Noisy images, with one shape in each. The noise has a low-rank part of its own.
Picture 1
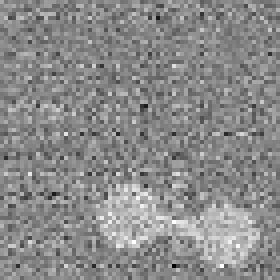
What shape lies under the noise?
dumbbell
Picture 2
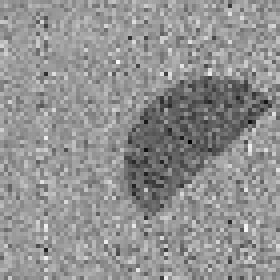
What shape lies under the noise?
half disc
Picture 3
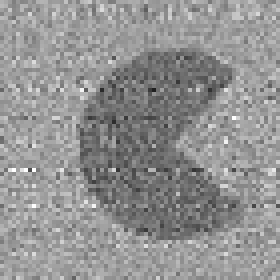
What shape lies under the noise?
disc with a wedge cut out
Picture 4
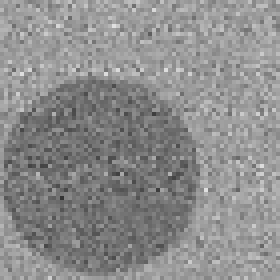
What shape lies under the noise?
disc
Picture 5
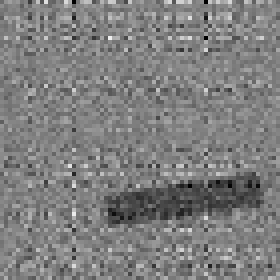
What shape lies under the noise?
bar
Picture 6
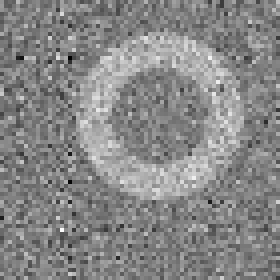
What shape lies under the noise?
ring
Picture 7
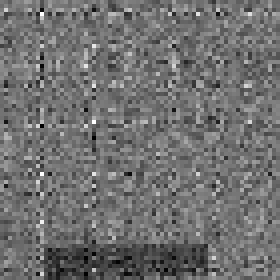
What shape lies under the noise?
bar
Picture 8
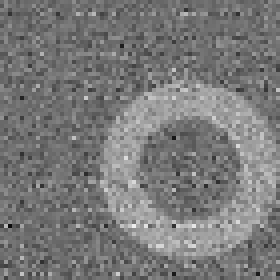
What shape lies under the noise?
ring
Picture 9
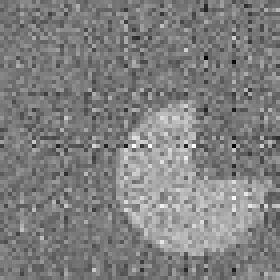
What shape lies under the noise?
disc with a wedge cut out
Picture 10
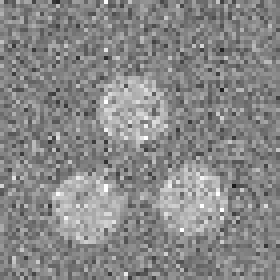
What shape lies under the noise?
three dots
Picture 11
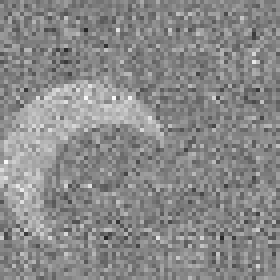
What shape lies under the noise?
crescent
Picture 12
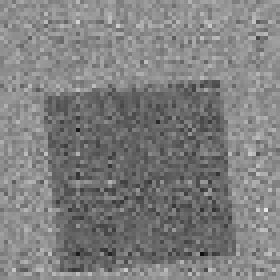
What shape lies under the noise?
square
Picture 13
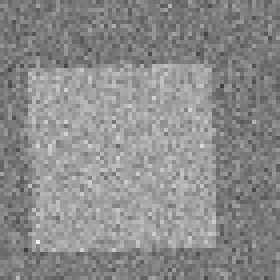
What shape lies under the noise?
square
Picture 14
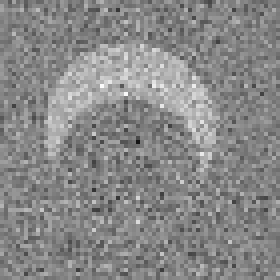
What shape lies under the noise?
crescent
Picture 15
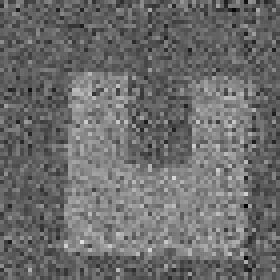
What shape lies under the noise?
square with a notch
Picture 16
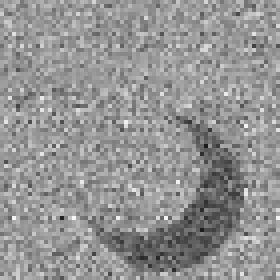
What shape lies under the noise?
crescent
